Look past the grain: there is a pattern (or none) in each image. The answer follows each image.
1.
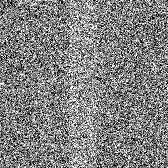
one band of columns
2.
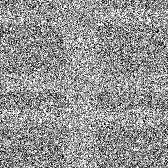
bands of rows crossing bands of columns
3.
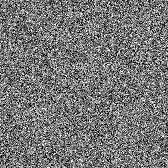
only noise
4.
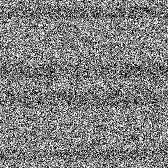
bands of rows
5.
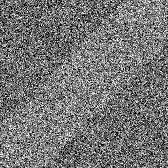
a diagonal band
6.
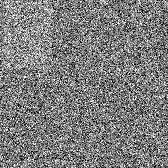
one block
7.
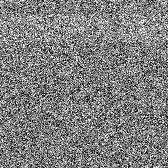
one band of rows
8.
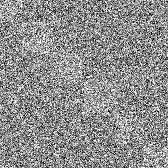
blocks along the diagonal
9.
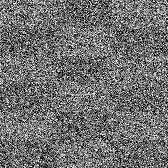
a checkerboard
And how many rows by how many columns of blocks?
6 by 3
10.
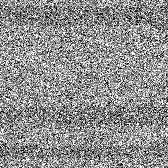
bands of rows
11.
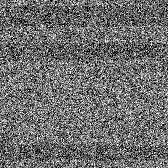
bands of rows
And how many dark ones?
3
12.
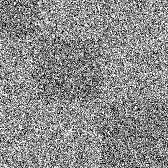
blocks along the diagonal
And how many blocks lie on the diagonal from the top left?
3
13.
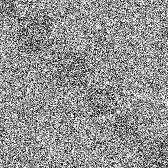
blocks along the diagonal
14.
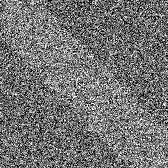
a diagonal band
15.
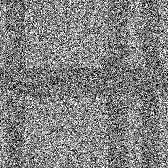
bands of rows crossing bands of columns
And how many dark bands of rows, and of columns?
1 and 3
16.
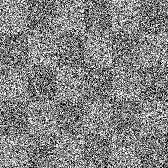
a checkerboard
